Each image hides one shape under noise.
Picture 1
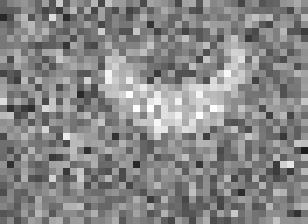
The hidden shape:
crescent
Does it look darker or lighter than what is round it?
lighter
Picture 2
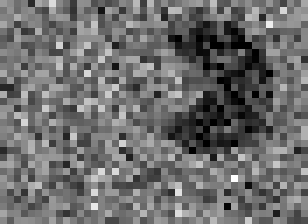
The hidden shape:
disc with a wedge cut out
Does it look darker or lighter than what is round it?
darker
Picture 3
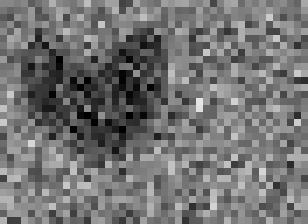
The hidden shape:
disc with a wedge cut out
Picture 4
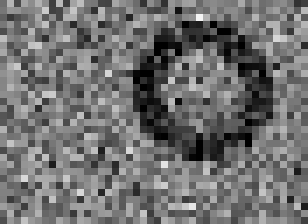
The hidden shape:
ring
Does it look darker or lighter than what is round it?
darker
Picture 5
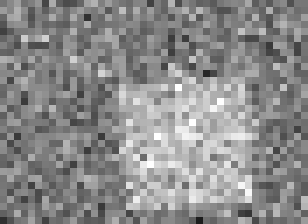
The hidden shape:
square
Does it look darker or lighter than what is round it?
lighter
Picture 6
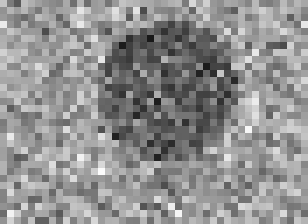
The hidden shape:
disc
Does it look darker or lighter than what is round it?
darker
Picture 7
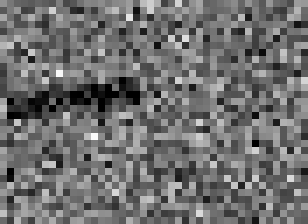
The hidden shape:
bar
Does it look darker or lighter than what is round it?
darker
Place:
middle left
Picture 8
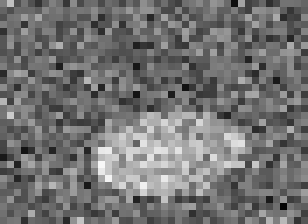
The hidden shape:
ellipse
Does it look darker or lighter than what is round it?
lighter
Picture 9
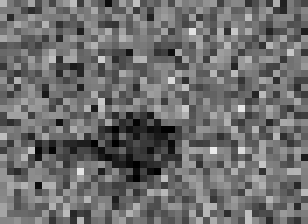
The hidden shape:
lollipop
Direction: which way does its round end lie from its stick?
right
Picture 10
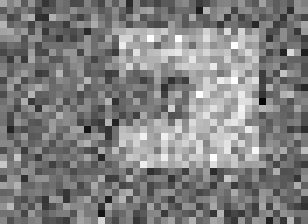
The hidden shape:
square with a notch
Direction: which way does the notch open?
left
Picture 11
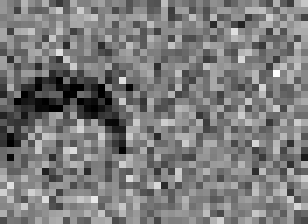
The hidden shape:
crescent
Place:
middle left
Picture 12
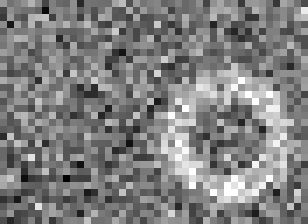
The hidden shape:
ring
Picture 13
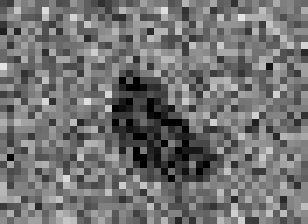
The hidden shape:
half disc
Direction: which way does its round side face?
down and left
